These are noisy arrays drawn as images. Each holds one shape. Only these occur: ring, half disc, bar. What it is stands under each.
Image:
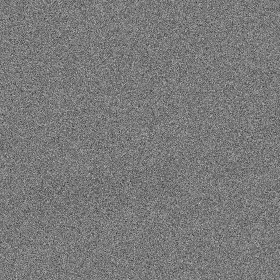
bar
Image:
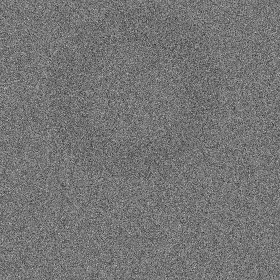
ring
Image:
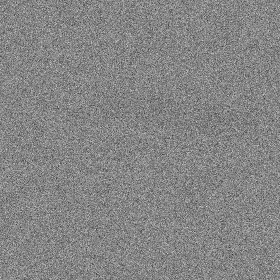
bar
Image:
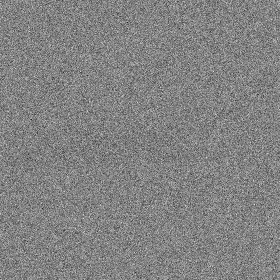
bar
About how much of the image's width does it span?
two thirds
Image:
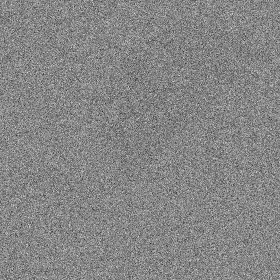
half disc
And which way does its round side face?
up and left
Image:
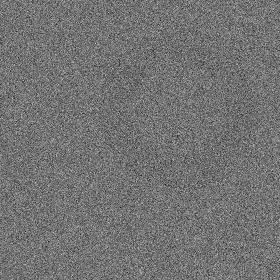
ring
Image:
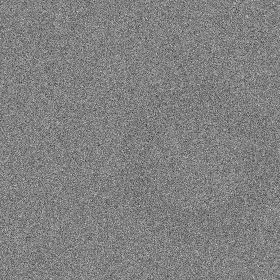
ring
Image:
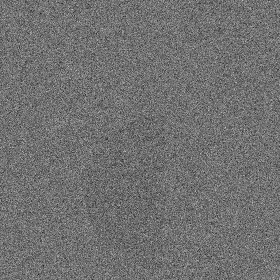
half disc
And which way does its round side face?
left
